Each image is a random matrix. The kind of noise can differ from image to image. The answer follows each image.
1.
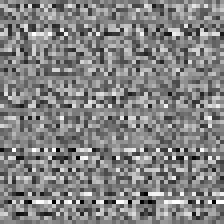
rows of uneven size
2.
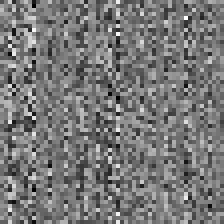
columns of uneven size
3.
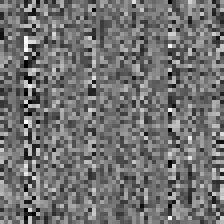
columns of uneven size
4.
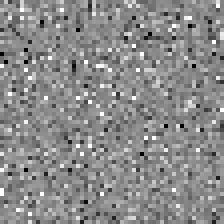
heavy tails
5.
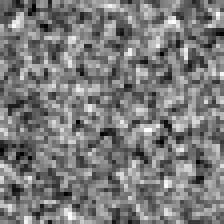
blotchy
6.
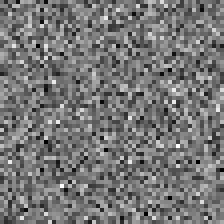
independent entries
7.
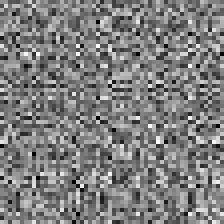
low rank plus noise
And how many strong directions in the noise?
two
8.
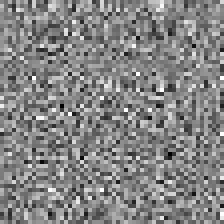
low rank plus noise
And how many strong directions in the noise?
three or four
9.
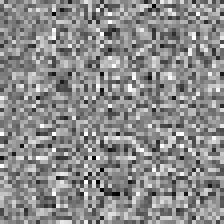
low rank plus noise
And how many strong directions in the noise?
three or four
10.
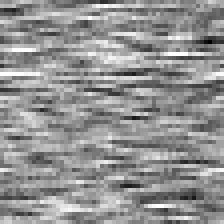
streaked along the rows
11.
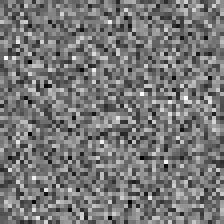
independent entries
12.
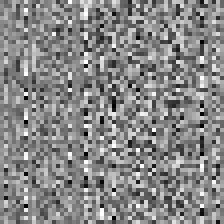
columns of uneven size
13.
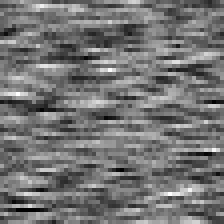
streaked along the rows
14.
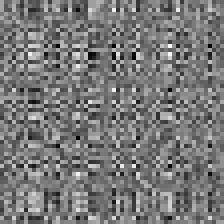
low rank plus noise
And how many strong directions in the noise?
one
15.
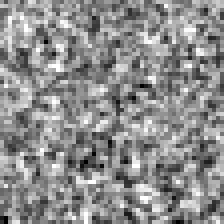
blotchy
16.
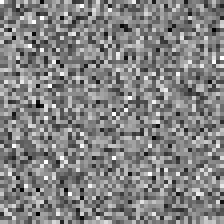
independent entries
